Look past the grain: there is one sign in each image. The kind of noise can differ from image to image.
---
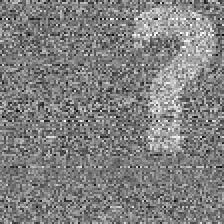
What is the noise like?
rows of uneven size
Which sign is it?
question mark
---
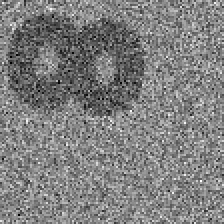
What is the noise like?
independent entries
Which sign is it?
infinity sign
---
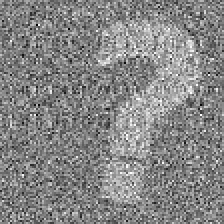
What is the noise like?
low rank plus noise
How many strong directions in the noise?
one
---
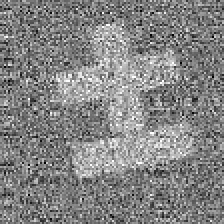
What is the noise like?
low rank plus noise
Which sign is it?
plus-minus sign
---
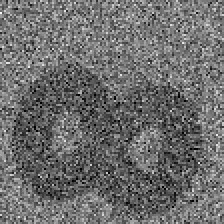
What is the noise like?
independent entries
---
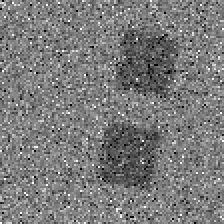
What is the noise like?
heavy tails
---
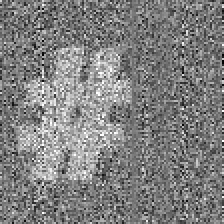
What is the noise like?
columns of uneven size
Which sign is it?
hash sign
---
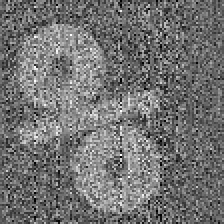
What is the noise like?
columns of uneven size
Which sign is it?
percent sign
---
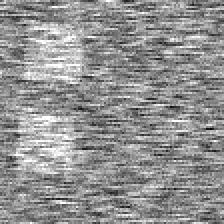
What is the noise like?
streaked along the rows
